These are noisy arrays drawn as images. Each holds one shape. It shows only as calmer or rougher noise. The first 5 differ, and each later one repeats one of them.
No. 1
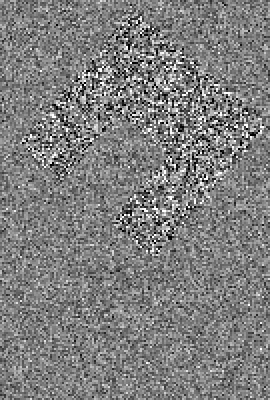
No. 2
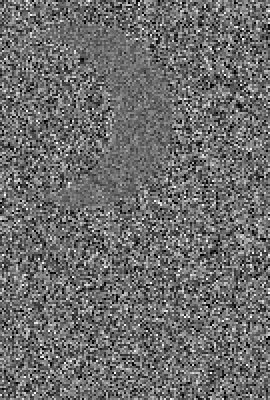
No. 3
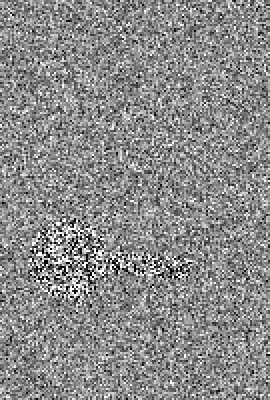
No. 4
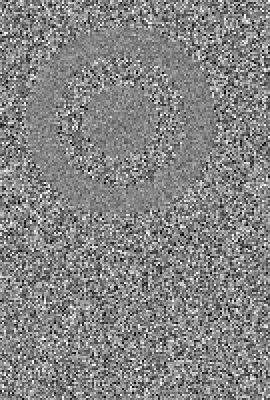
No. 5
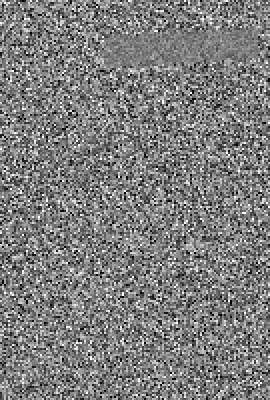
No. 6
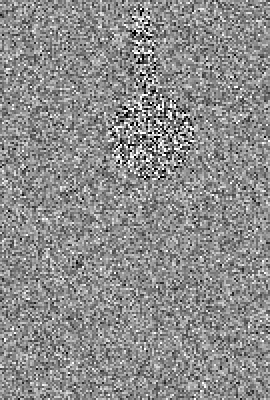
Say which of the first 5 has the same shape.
3
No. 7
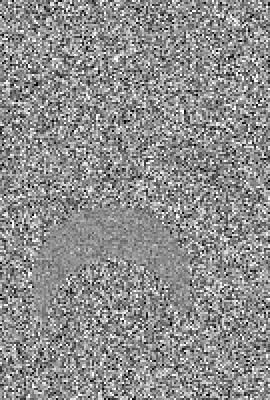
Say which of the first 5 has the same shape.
2
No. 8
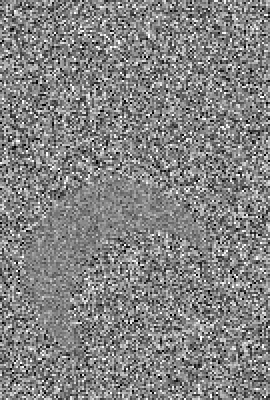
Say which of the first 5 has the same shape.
2
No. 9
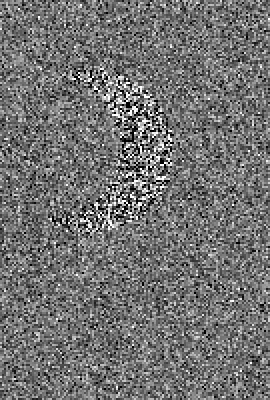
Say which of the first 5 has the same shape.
2
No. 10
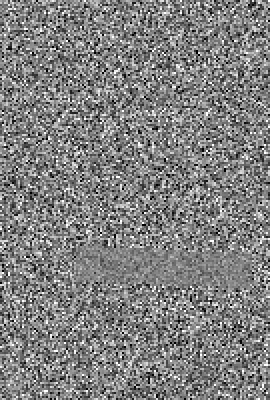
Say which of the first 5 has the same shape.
5
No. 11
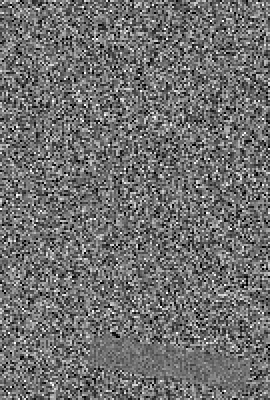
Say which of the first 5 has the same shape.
5
